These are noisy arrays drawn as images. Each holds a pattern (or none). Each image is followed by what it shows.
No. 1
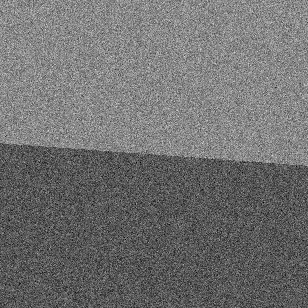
a sharp edge
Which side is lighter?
top
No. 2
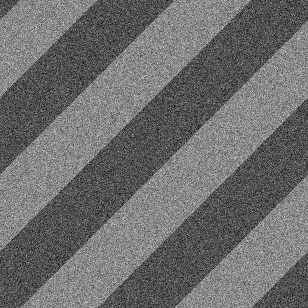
diagonal stripes
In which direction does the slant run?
bottom left to top right
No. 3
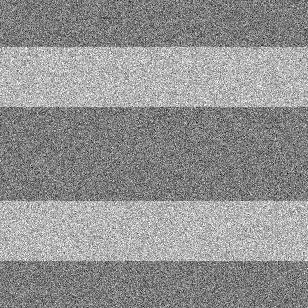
horizontal stripes
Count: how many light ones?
2
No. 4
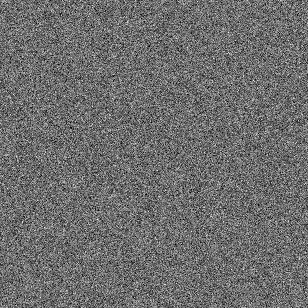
only noise
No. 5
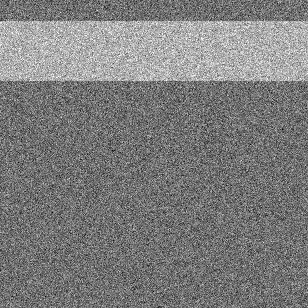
one horizontal stripe
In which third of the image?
top
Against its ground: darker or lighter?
lighter
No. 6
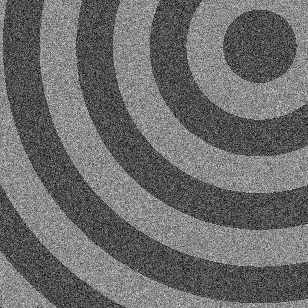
rings round one point
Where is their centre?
top right
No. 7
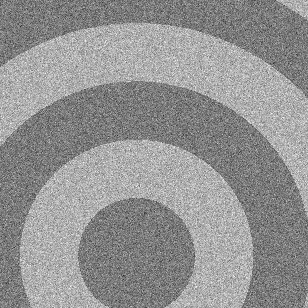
rings round one point
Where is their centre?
bottom middle
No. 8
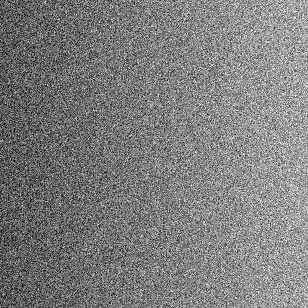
a smooth slope
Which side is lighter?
right
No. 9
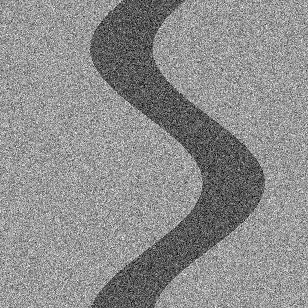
a wavy band
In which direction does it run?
top to bottom
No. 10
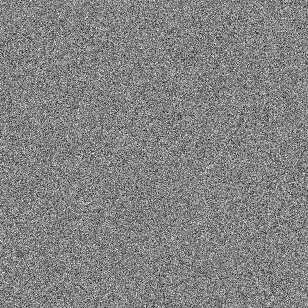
only noise
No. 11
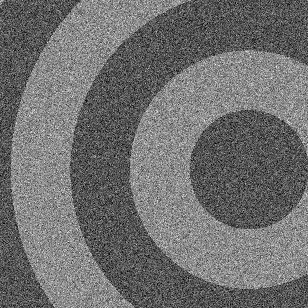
rings round one point
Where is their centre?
middle right
